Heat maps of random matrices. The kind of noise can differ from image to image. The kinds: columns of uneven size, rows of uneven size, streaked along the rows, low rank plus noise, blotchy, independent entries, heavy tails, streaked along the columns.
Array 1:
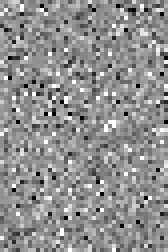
heavy tails
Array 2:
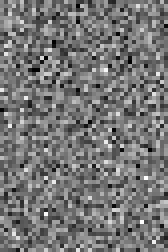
independent entries
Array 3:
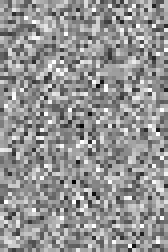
independent entries
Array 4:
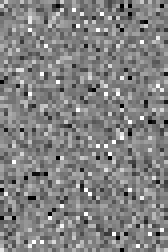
heavy tails
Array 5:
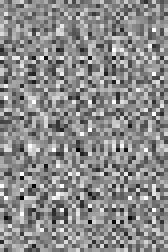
low rank plus noise
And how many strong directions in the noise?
two
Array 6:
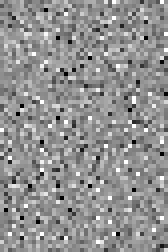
heavy tails
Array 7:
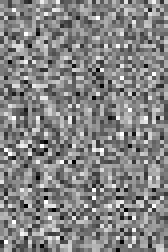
low rank plus noise
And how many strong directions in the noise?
five to eight
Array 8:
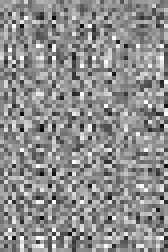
low rank plus noise
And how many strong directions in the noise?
one
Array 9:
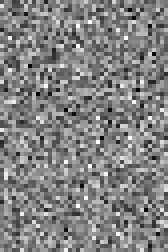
independent entries
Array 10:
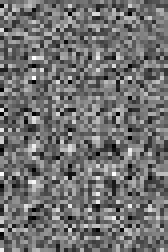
low rank plus noise
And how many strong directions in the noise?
three or four
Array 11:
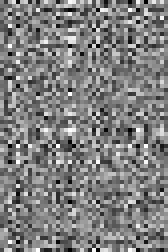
low rank plus noise
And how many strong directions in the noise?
two
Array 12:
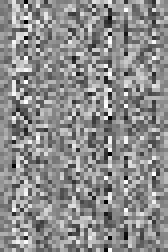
columns of uneven size
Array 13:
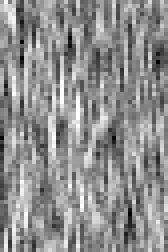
streaked along the columns
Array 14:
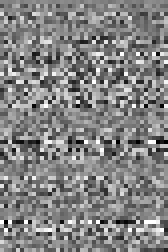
rows of uneven size
